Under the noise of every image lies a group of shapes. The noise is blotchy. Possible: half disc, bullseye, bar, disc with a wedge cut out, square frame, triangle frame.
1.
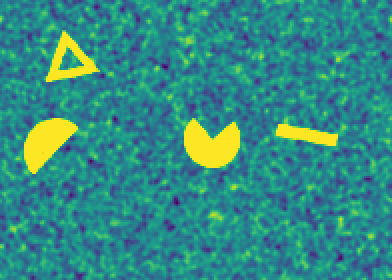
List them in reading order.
top left: triangle frame; middle left: half disc; centre: disc with a wedge cut out; middle right: bar
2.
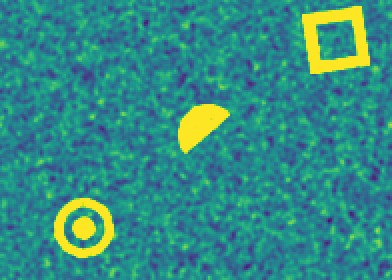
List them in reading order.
top right: square frame; centre: half disc; bottom left: bullseye
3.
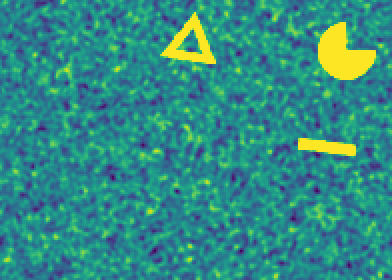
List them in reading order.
top middle: triangle frame; top right: disc with a wedge cut out; middle right: bar
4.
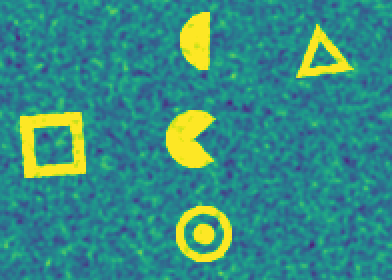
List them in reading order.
top middle: half disc; top right: triangle frame; middle left: square frame; centre: disc with a wedge cut out; bottom middle: bullseye
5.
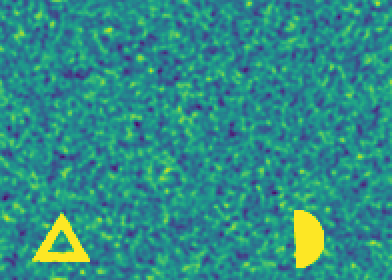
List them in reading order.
bottom left: triangle frame; bottom right: half disc
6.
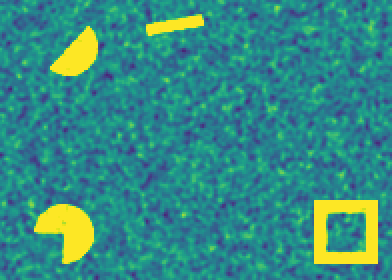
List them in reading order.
top left: half disc; top middle: bar; bottom left: disc with a wedge cut out; bottom right: square frame
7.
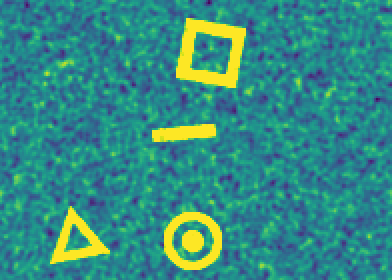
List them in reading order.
top middle: square frame; centre: bar; bottom left: triangle frame; bottom middle: bullseye
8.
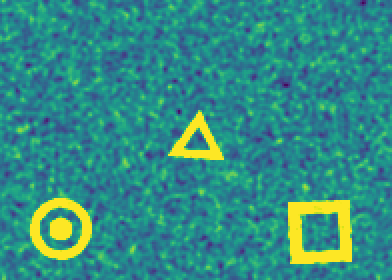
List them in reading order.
centre: triangle frame; bottom left: bullseye; bottom right: square frame
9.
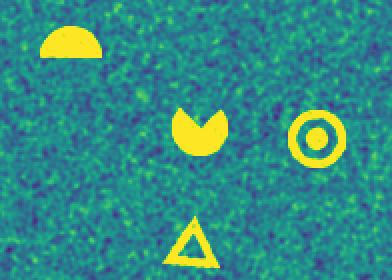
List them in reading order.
top left: half disc; centre: disc with a wedge cut out; middle right: bullseye; bottom middle: triangle frame
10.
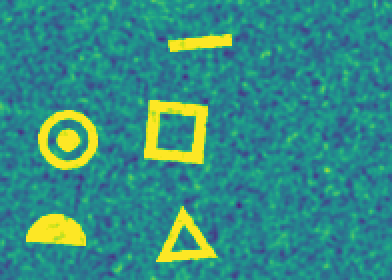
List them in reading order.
top middle: bar; middle left: bullseye; centre: square frame; bottom left: half disc; bottom middle: triangle frame
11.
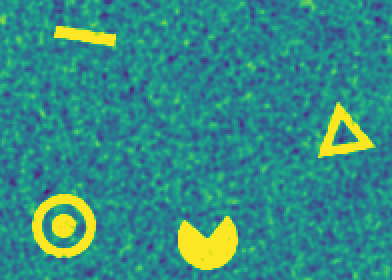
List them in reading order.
top left: bar; middle right: triangle frame; bottom left: bullseye; bottom middle: disc with a wedge cut out
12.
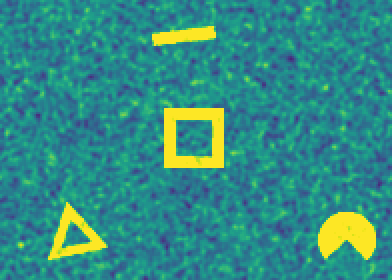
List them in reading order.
top middle: bar; centre: square frame; bottom left: triangle frame; bottom right: disc with a wedge cut out
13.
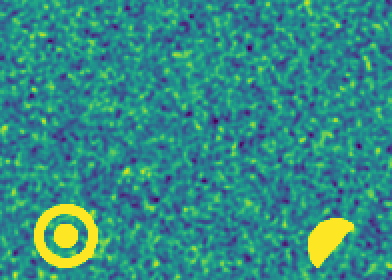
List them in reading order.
bottom left: bullseye; bottom right: half disc
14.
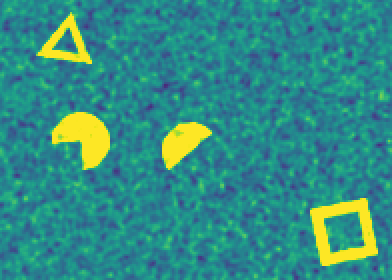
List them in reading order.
top left: triangle frame; middle left: disc with a wedge cut out; centre: half disc; bottom right: square frame
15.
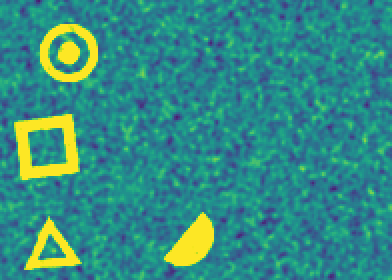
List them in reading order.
top left: bullseye; middle left: square frame; bottom left: triangle frame; bottom middle: half disc
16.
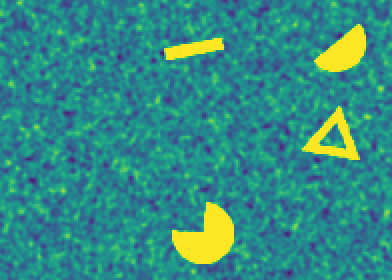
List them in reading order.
top middle: bar; top right: half disc; middle right: triangle frame; bottom middle: disc with a wedge cut out
